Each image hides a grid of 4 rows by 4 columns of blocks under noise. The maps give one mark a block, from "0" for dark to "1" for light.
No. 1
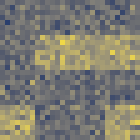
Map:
0 0 0 0
0 1 1 1
0 0 0 0
1 0 0 1
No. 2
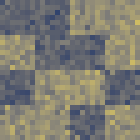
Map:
0 0 1 1
1 0 0 1
0 1 1 0
1 1 0 1
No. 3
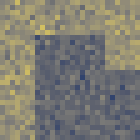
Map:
1 1 1 1
1 0 0 1
1 0 0 0
1 0 0 0
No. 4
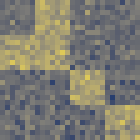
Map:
0 1 0 0
1 1 0 0
0 0 1 0
0 0 0 1
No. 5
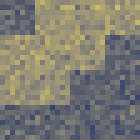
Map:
0 1 1 1
1 1 1 0
1 1 0 0
0 0 0 0
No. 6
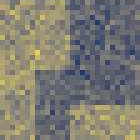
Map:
1 1 0 0
1 1 0 0
1 0 0 0
1 0 1 1
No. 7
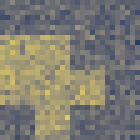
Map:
0 0 0 0
1 1 0 0
1 1 1 0
0 1 0 0
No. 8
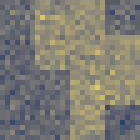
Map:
0 1 1 0
0 1 1 1
0 0 1 1
0 0 1 0
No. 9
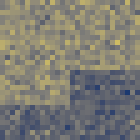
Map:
1 1 1 1
1 1 1 1
1 1 0 0
0 0 0 0
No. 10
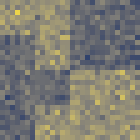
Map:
1 1 0 0
0 1 0 0
0 0 1 1
0 1 1 1
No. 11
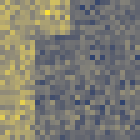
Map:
1 1 0 0
1 0 0 0
1 0 0 0
1 0 0 0
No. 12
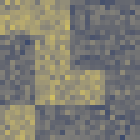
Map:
1 1 0 0
0 1 0 0
0 1 1 0
1 0 0 0
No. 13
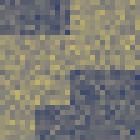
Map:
0 0 1 1
1 1 1 1
1 1 0 0
1 0 0 0
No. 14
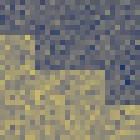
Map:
0 0 0 0
1 0 0 0
1 1 1 0
1 1 1 1
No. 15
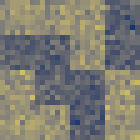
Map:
1 1 1 0
0 0 1 0
1 0 0 1
1 1 0 1
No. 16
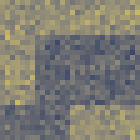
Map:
1 1 1 1
1 0 0 0
1 0 0 0
0 0 1 1
